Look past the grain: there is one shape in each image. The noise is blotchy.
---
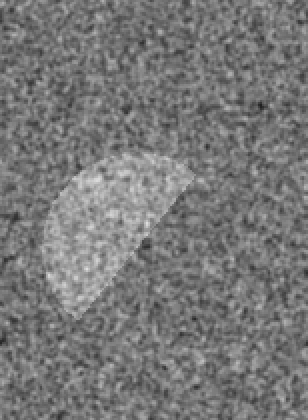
half disc
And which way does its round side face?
up and left
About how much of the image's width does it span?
half
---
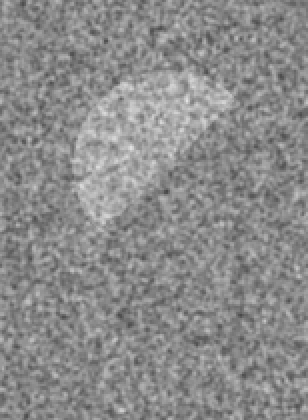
half disc
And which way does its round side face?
up and left
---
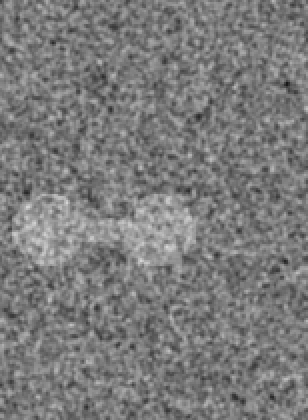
dumbbell
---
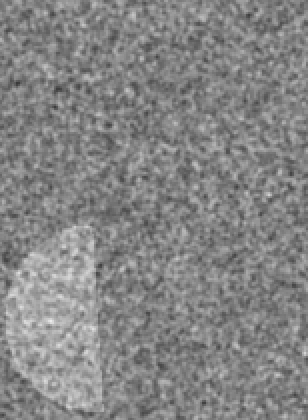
half disc
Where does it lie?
bottom left
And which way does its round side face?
left
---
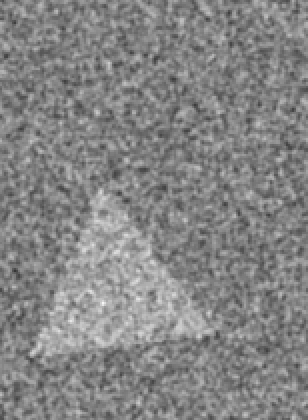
triangle
